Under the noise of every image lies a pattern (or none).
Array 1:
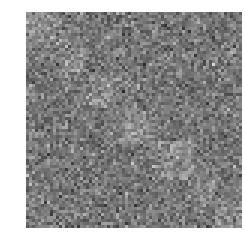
blocks along the diagonal
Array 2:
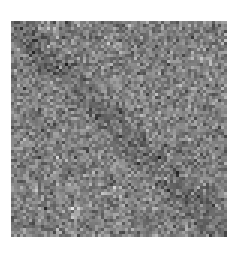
a diagonal band
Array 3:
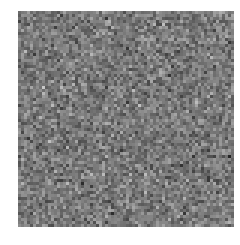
only noise
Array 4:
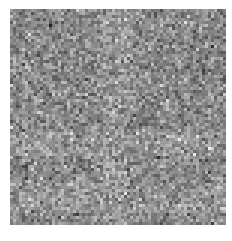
bands of rows crossing bands of columns
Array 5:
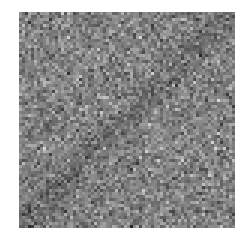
a diagonal band
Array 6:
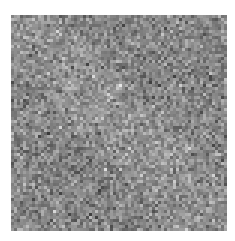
a diagonal band
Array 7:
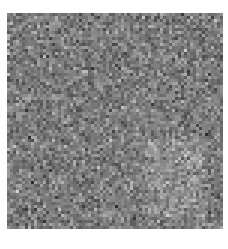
one block
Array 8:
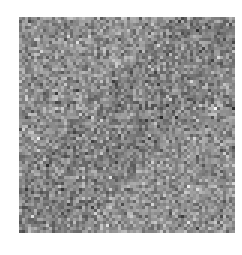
a diagonal band
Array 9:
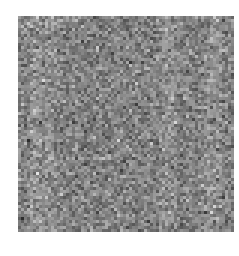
bands of columns
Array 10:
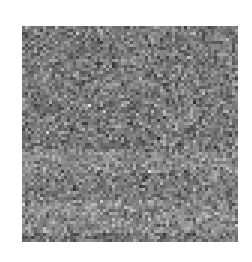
bands of rows
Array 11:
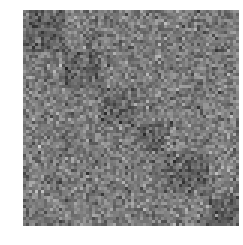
blocks along the diagonal
